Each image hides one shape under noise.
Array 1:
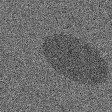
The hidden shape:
ellipse
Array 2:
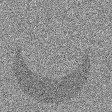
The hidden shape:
crescent
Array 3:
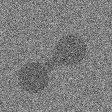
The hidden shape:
dumbbell
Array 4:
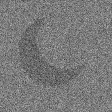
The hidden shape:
crescent
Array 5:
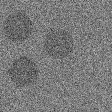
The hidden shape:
three dots
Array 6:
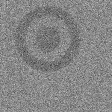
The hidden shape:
bullseye
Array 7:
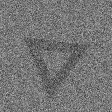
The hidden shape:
triangle frame
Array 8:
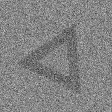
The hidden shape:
triangle frame
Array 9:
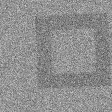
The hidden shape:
square frame
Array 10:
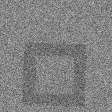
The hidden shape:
square frame
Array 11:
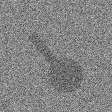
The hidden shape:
lollipop
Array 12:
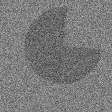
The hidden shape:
disc with a wedge cut out
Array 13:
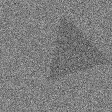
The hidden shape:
triangle
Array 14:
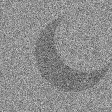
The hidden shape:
crescent
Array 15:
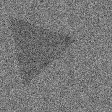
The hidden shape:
triangle
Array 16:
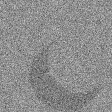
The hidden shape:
crescent
